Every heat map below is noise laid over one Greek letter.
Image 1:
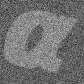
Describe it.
light alpha
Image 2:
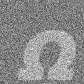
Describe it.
light omega
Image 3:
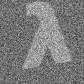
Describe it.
light lambda
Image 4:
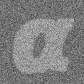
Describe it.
light alpha
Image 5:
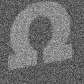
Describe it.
light omega
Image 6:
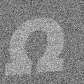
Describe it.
light omega
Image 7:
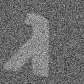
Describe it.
light lambda
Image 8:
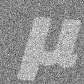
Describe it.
light mu
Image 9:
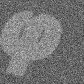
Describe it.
light phi
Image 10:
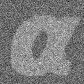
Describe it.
light alpha
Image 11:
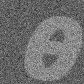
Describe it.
light theta
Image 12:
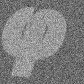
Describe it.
light phi
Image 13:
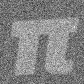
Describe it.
light pi
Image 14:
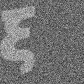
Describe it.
light xi
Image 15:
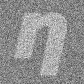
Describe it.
light eta
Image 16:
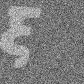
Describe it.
light xi
